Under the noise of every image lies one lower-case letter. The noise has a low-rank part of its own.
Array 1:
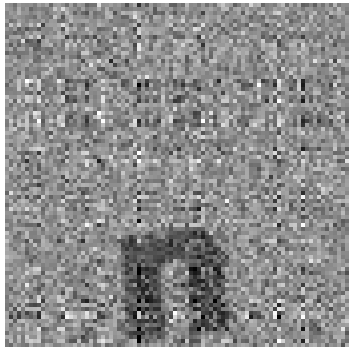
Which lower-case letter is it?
n
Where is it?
bottom middle
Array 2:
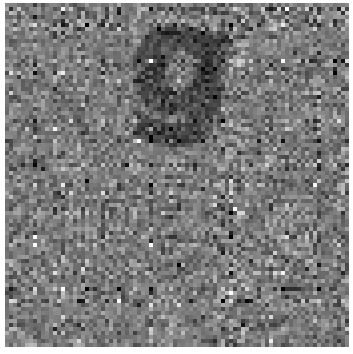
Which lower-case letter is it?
g
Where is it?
top middle
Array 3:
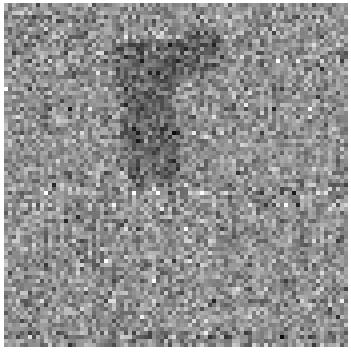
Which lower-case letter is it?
r
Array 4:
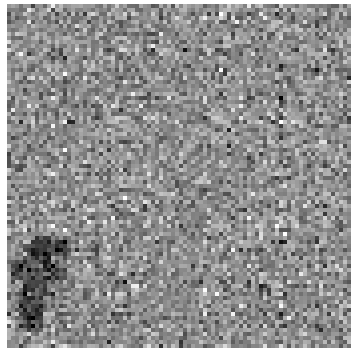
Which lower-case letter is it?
f
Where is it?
bottom left
